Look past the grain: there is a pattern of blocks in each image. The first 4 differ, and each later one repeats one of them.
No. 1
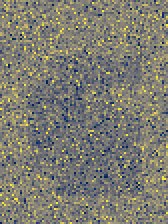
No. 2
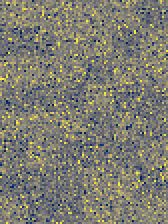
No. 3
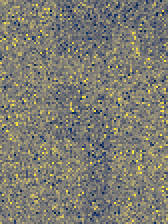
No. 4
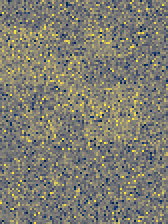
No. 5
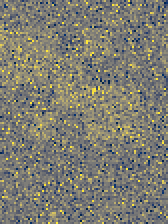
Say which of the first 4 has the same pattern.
4
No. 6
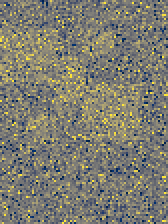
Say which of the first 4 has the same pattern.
4
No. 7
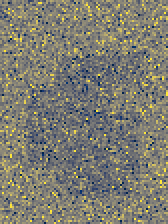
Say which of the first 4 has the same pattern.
1
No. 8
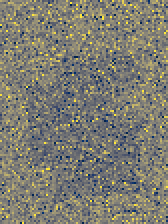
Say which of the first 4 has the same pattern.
1
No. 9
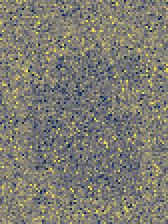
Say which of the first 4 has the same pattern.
1
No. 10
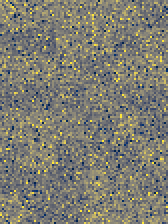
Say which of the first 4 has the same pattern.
2
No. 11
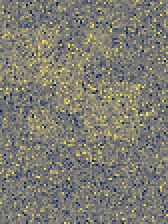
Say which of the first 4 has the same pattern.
4
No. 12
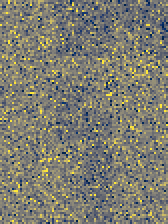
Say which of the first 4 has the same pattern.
3
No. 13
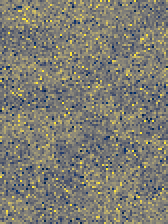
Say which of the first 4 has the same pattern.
2
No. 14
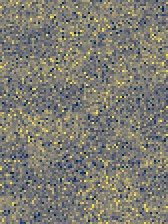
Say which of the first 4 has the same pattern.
2
